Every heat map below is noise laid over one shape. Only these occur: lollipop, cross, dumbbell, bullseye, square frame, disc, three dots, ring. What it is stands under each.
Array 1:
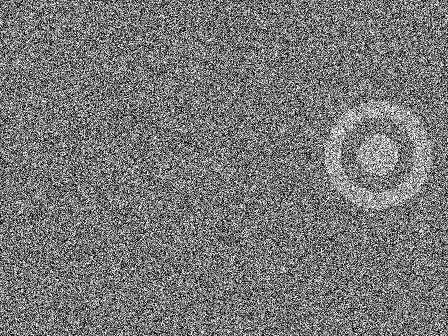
light bullseye, middle right
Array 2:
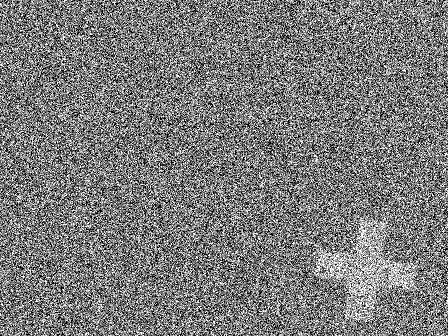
light cross, bottom right
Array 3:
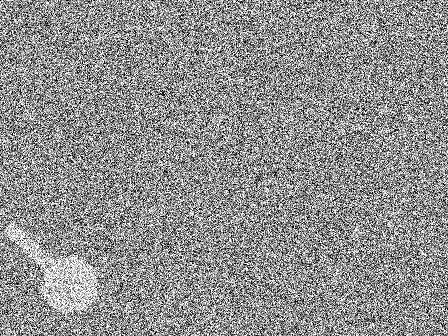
light lollipop, bottom left
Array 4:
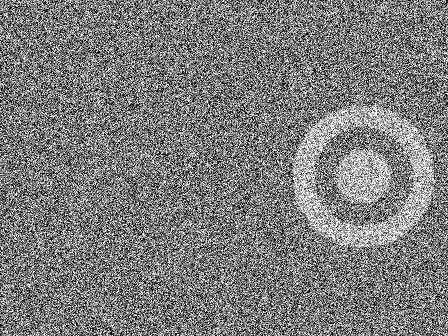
light bullseye, middle right
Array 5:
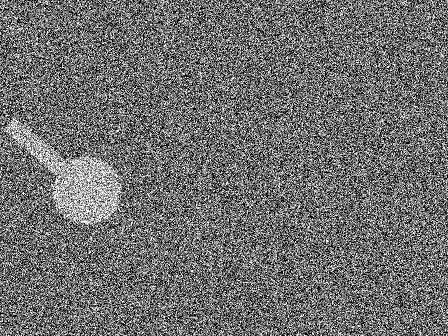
light lollipop, middle left
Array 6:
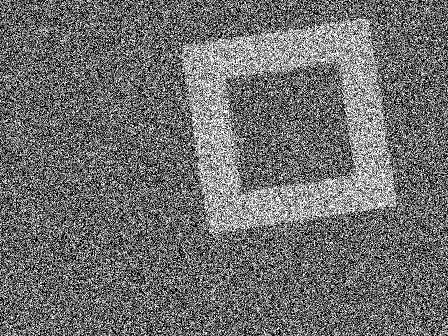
light square frame
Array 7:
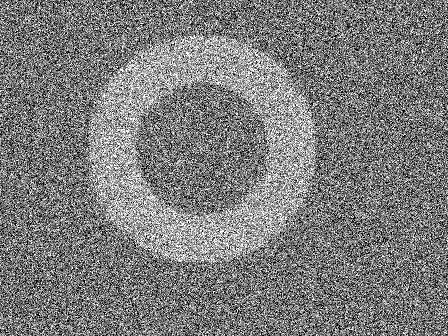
light ring
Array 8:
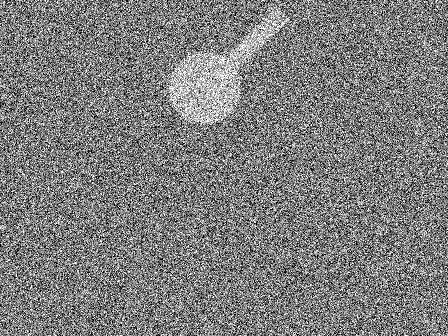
light lollipop, top middle
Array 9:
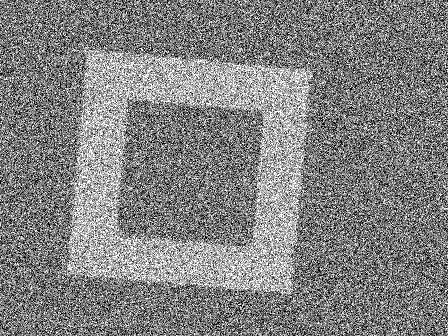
light square frame
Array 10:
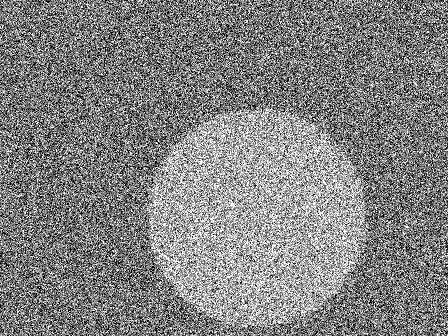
light disc
